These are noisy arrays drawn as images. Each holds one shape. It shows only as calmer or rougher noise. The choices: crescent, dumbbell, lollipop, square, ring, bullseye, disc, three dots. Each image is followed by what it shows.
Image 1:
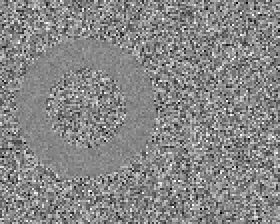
calm ring
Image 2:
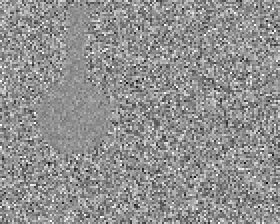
calm lollipop
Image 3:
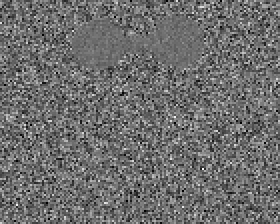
calm dumbbell
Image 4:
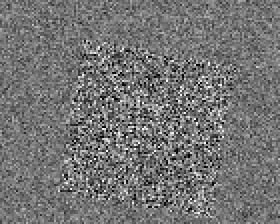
rough square
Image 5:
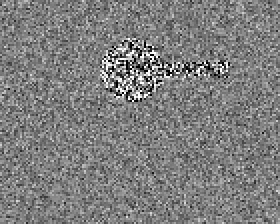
rough lollipop
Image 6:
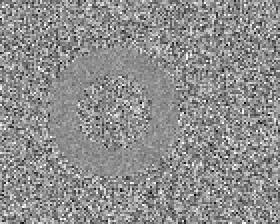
calm ring
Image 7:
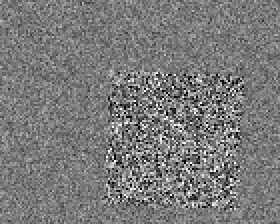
rough square
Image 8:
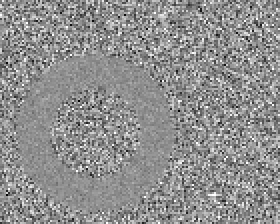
calm ring
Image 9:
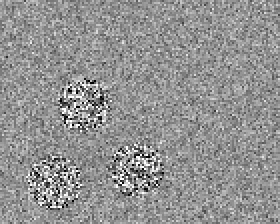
rough three dots
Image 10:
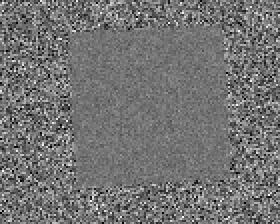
calm square
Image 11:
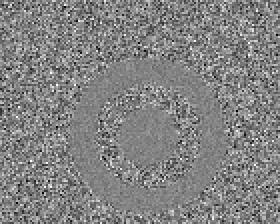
calm bullseye
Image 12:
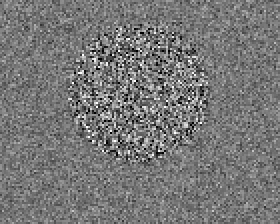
rough disc
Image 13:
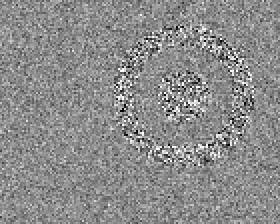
rough bullseye
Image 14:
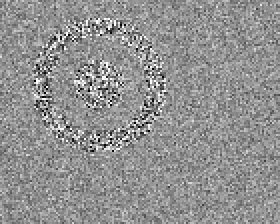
rough bullseye
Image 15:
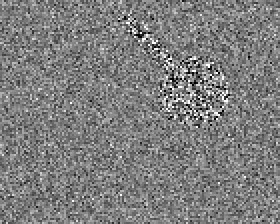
rough lollipop
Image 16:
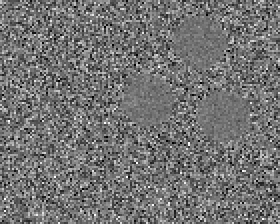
calm three dots
